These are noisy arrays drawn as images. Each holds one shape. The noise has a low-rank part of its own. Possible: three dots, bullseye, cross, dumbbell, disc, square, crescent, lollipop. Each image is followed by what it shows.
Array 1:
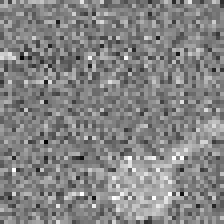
lollipop
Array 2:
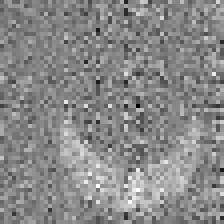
crescent
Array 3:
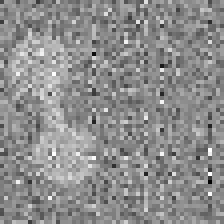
dumbbell
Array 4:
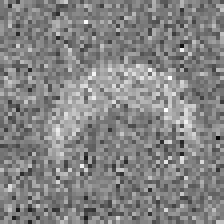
crescent
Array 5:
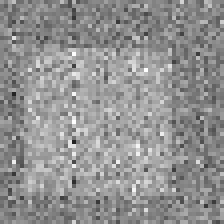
square
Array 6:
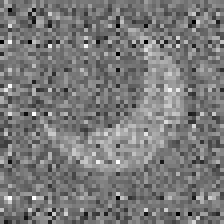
crescent
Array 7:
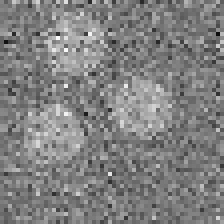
three dots
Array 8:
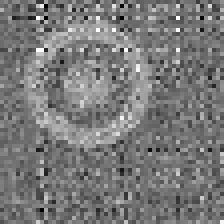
bullseye
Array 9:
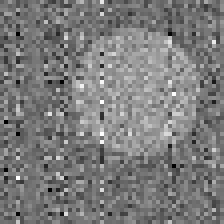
disc
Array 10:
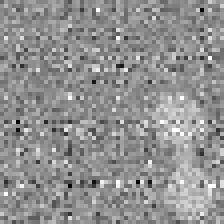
dumbbell
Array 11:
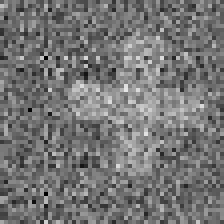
cross
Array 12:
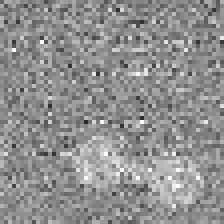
dumbbell
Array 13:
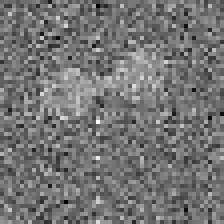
dumbbell
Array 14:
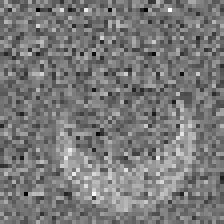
crescent
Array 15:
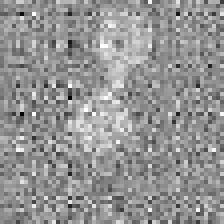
dumbbell
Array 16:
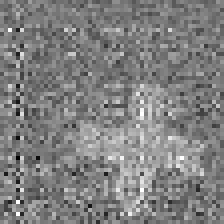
cross
